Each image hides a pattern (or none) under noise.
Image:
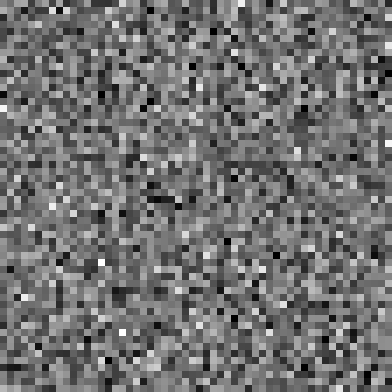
only noise
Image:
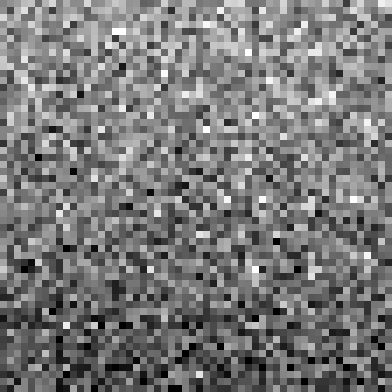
a smooth slope
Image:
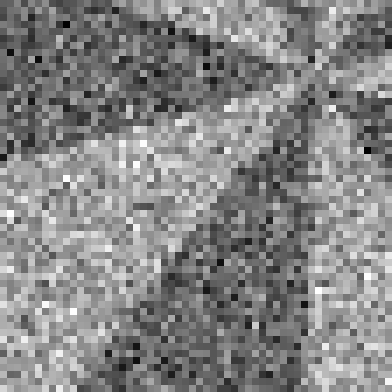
spokes from one point
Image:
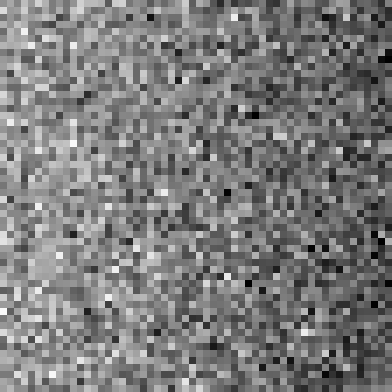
a smooth slope
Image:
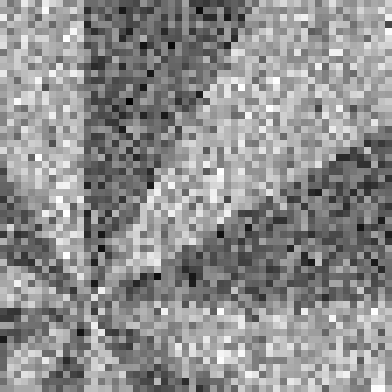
spokes from one point
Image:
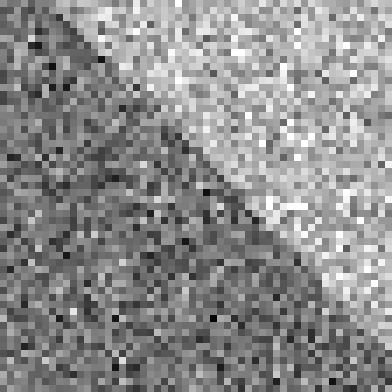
a sharp edge
